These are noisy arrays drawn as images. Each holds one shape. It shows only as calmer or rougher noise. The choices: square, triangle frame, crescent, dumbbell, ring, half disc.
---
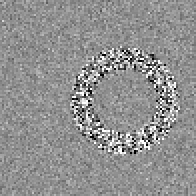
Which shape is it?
ring
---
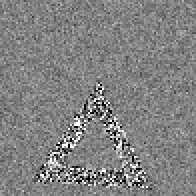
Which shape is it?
triangle frame
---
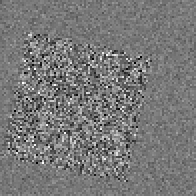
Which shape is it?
square
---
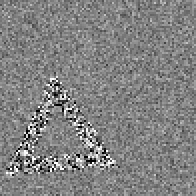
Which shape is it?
triangle frame
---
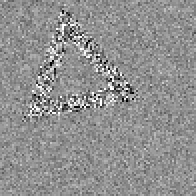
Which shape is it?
triangle frame
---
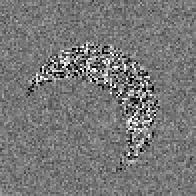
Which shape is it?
crescent
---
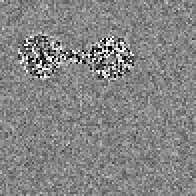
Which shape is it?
dumbbell
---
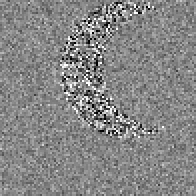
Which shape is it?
crescent
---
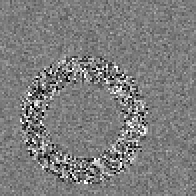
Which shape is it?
ring
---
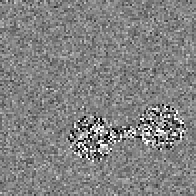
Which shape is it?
dumbbell
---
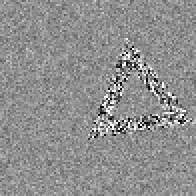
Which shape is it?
triangle frame
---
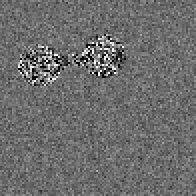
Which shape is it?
dumbbell
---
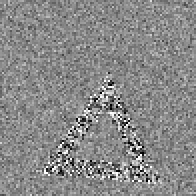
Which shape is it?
triangle frame
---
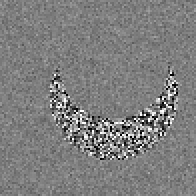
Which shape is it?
crescent
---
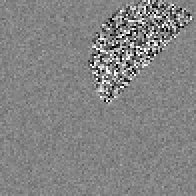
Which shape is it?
half disc
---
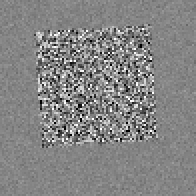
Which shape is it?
square
